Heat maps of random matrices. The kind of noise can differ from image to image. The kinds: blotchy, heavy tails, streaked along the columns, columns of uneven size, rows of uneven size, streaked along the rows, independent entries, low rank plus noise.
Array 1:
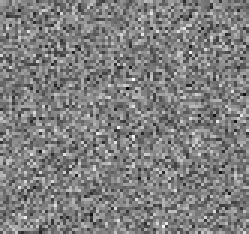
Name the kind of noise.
independent entries
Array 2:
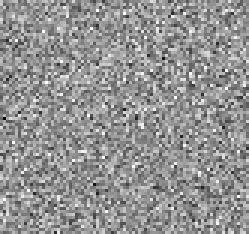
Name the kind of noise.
independent entries
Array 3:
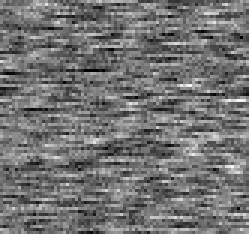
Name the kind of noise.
streaked along the rows
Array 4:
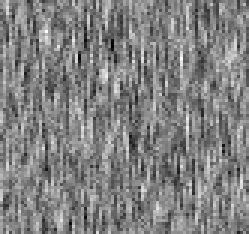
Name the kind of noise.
streaked along the columns
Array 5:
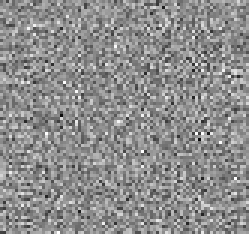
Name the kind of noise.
low rank plus noise
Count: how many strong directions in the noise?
two
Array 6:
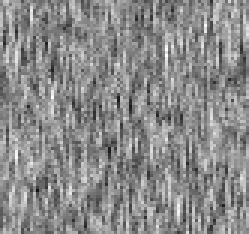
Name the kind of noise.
streaked along the columns
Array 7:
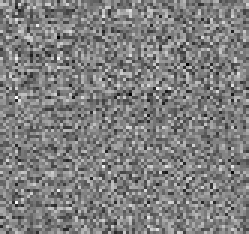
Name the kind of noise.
low rank plus noise
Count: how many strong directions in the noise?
two
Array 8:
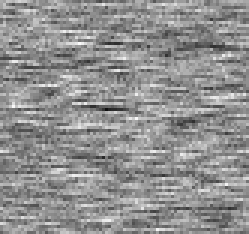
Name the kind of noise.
streaked along the rows
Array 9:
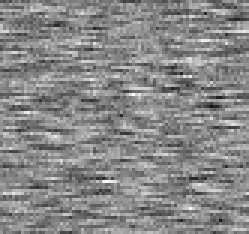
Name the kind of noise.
streaked along the rows
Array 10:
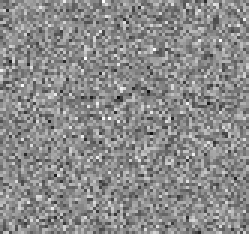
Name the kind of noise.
independent entries
